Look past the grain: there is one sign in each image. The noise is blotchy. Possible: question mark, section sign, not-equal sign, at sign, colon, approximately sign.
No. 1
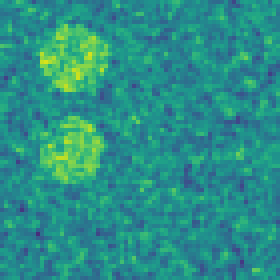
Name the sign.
colon
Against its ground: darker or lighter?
lighter
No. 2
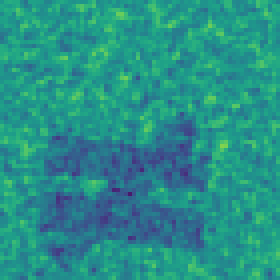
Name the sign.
not-equal sign
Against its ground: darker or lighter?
darker
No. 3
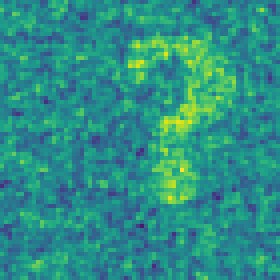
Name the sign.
question mark
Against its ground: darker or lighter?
lighter
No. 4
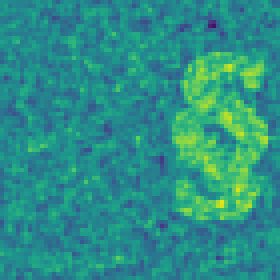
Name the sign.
section sign
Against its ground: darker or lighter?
lighter
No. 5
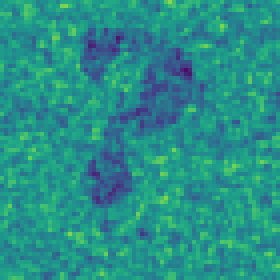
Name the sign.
question mark
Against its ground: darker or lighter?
darker
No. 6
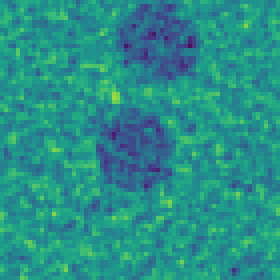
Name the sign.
colon
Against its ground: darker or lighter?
darker
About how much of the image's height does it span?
two thirds
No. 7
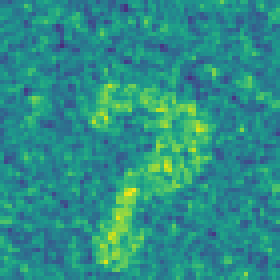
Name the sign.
question mark
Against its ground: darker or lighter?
lighter
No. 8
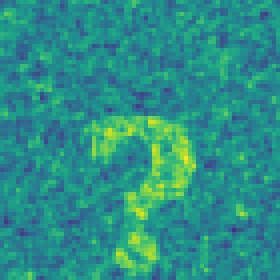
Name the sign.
question mark
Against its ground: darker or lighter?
lighter
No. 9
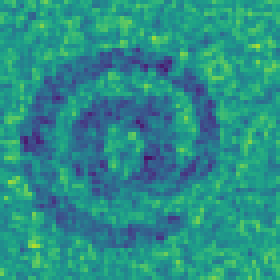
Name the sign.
at sign
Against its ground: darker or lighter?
darker
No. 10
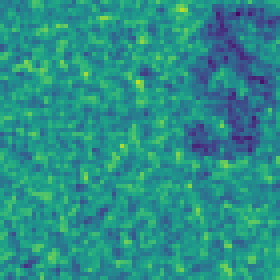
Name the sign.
section sign
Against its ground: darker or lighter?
darker
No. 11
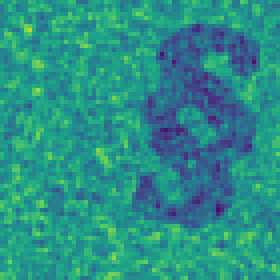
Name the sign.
section sign
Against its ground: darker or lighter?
darker
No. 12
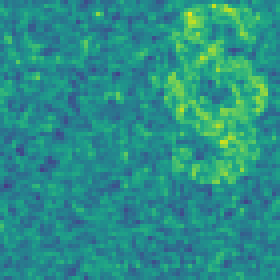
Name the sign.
section sign
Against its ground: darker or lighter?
lighter
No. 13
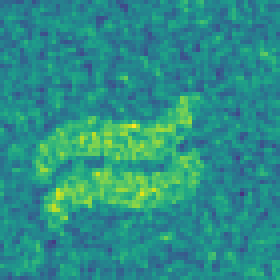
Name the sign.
approximately sign
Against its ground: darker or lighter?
lighter
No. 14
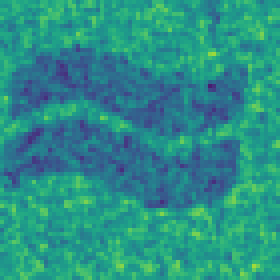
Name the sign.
approximately sign
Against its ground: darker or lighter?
darker
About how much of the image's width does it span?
nearly all
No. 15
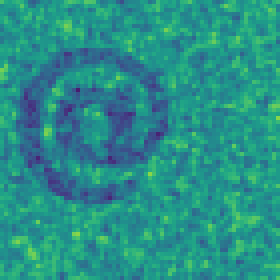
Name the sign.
at sign
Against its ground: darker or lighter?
darker
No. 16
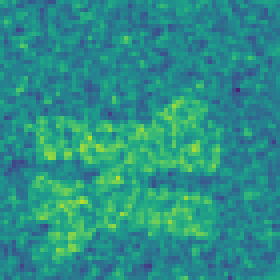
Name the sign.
not-equal sign
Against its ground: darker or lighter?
lighter
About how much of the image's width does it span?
two thirds
